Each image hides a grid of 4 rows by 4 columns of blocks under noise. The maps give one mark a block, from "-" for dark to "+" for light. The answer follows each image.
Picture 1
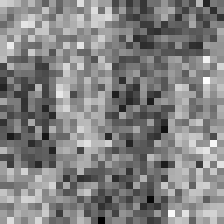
+ + - -
- + - +
- + - +
+ - - +
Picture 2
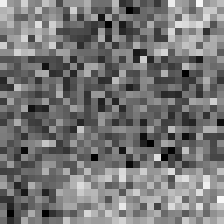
+ - - +
- - - -
- - - -
- + + +
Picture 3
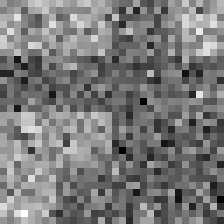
+ + - +
- - - -
+ + - -
+ - - -
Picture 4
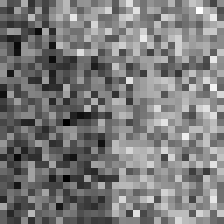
- + + +
- - + +
- - + +
- - + +
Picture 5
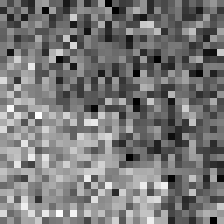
- - - -
+ - - -
+ + - -
+ + + -
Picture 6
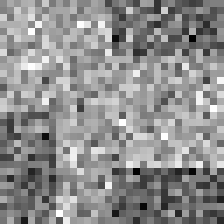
+ + - -
+ + + +
- + + +
- + - -
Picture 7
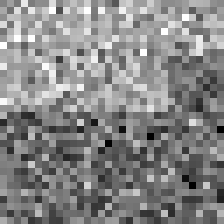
+ + + +
+ + + -
- - - -
- - - -
